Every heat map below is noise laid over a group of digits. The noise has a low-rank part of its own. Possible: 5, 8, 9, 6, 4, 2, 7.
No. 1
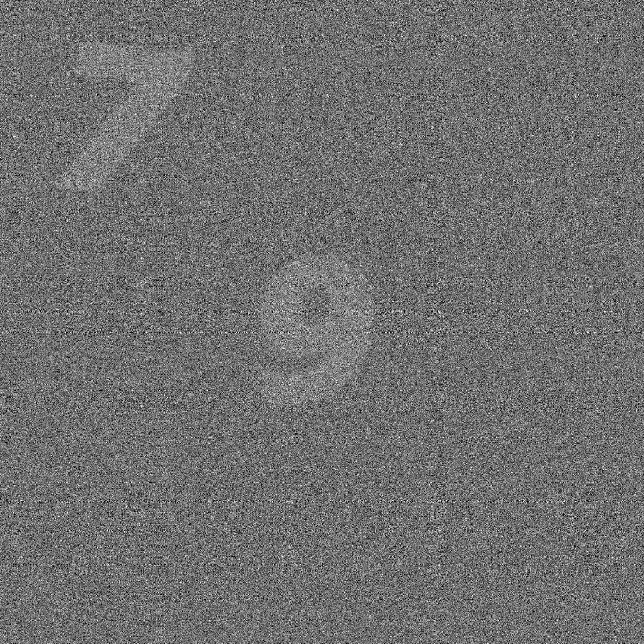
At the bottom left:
nothing
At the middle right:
nothing
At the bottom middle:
nothing
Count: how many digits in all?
2
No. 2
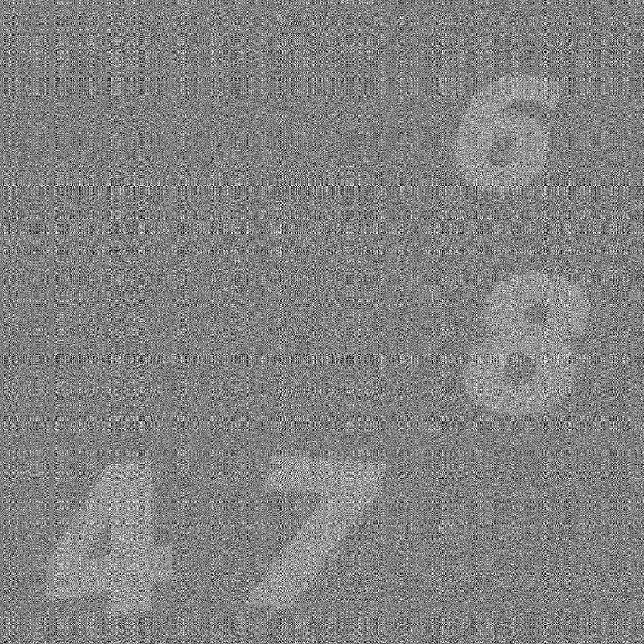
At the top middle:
nothing
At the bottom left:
4
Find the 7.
bottom middle
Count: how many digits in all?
4
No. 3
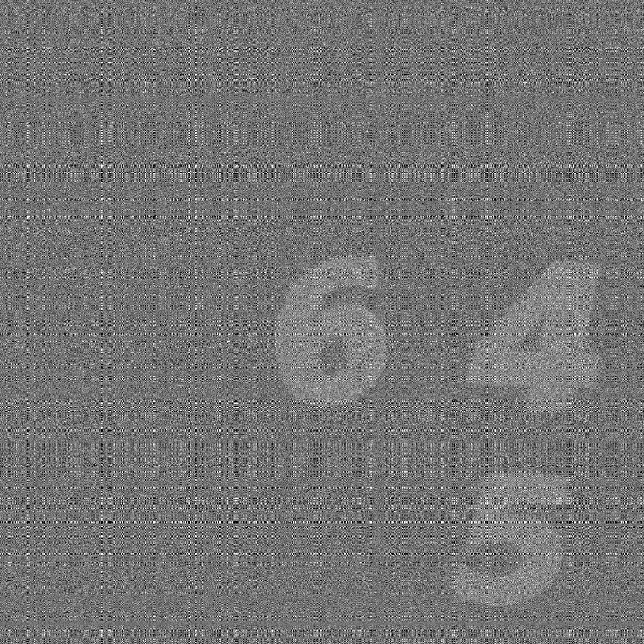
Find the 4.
middle right
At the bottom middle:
nothing
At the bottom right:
5
